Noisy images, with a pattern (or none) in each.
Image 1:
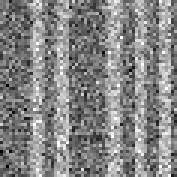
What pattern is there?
bands of columns
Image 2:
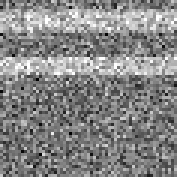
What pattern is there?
bands of rows
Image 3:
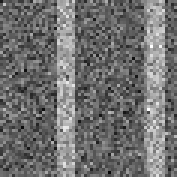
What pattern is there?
bands of columns
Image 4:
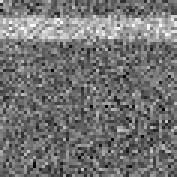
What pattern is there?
one band of rows
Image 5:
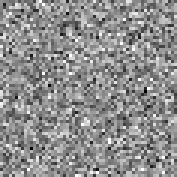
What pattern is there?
only noise
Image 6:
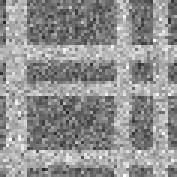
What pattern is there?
bands of rows crossing bands of columns
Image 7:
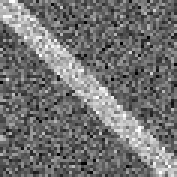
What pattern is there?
a diagonal band
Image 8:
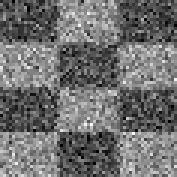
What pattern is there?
a checkerboard
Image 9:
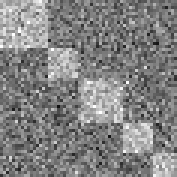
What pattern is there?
blocks along the diagonal
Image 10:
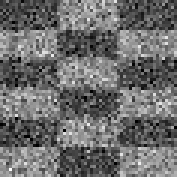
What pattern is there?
a checkerboard
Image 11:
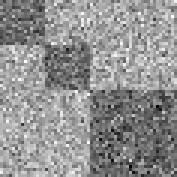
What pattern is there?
blocks along the diagonal
